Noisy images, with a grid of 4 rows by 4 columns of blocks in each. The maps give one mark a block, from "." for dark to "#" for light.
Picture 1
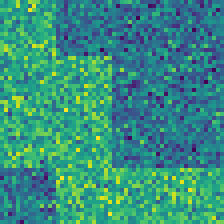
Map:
#...
##..
##..
.###
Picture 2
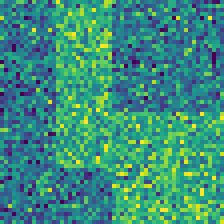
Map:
.#..
.#..
.###
..##
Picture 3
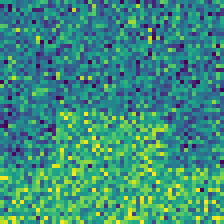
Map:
....
....
.##.
####
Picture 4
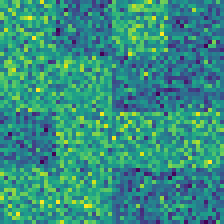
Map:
#.#.
##..
.###
##..
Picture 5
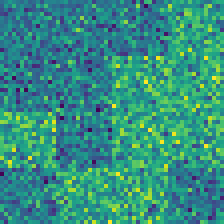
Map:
...#
..##
#.##
.##.
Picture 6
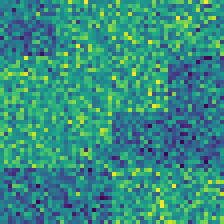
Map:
.###
###.
##..
..##
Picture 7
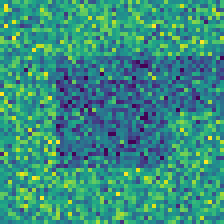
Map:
####
#...
#..#
####
